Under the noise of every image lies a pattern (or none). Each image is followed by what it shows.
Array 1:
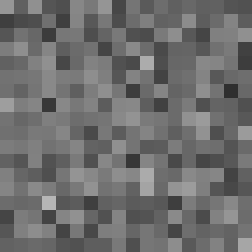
only noise
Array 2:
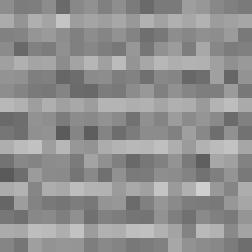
horizontal stripes
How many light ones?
6
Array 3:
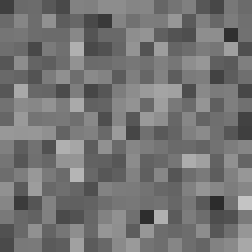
only noise
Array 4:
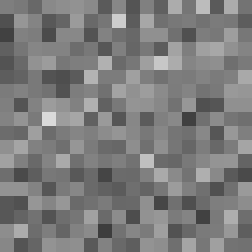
only noise
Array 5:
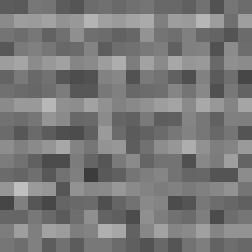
horizontal stripes
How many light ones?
6
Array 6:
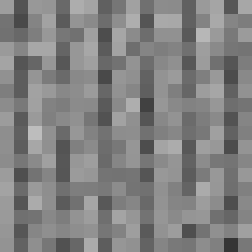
vertical stripes
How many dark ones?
6
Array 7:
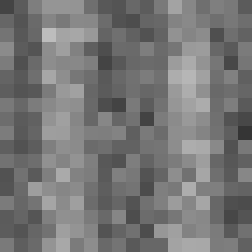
vertical stripes
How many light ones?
2
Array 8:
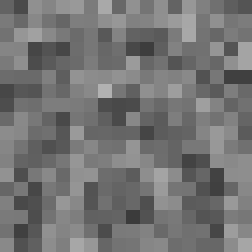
rings round one point
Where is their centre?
bottom middle
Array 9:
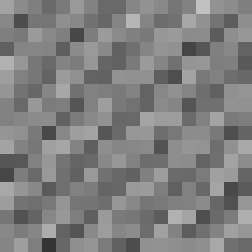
diagonal stripes
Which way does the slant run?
bottom left to top right
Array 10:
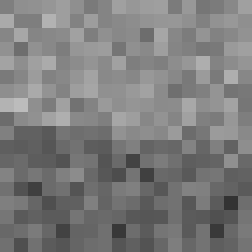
a sharp edge
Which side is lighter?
top
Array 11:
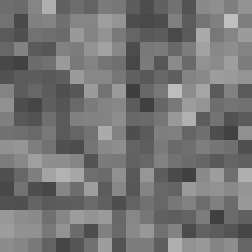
spokes from one point
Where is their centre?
bottom middle
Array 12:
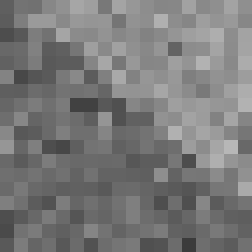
a sharp edge
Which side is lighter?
top right
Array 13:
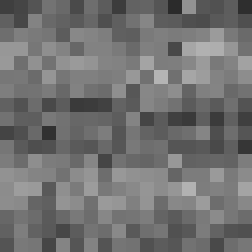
horizontal stripes
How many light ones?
2
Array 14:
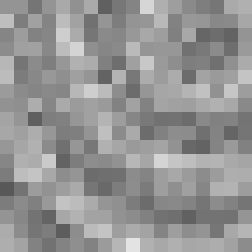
rings round one point
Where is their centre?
top right
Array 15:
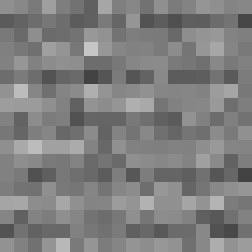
horizontal stripes
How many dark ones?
5
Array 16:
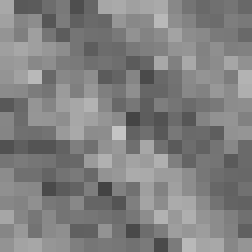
diagonal stripes
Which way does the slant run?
top left to bottom right
